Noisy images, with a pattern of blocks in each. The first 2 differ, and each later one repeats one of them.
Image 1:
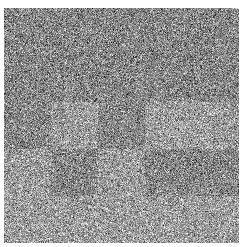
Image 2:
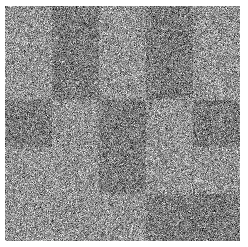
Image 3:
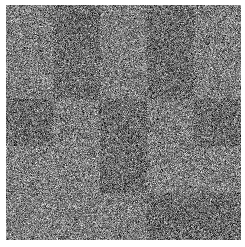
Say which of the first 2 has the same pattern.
2
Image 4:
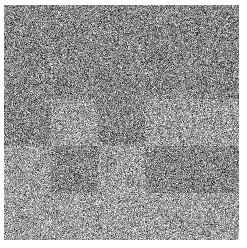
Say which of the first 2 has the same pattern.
1
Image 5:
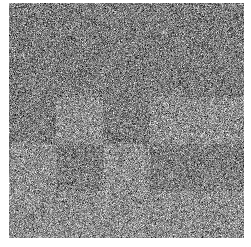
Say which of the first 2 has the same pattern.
1
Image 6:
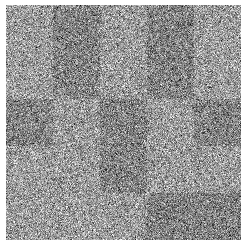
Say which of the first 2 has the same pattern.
2
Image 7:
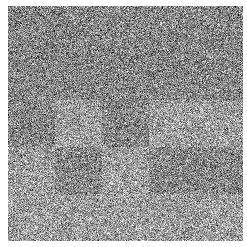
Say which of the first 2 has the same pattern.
1
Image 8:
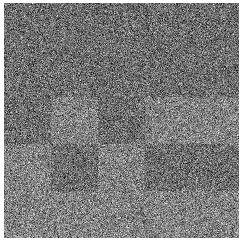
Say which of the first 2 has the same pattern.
1
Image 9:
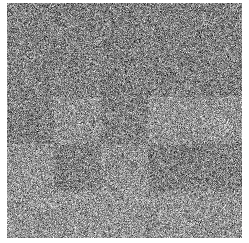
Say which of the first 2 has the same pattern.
1
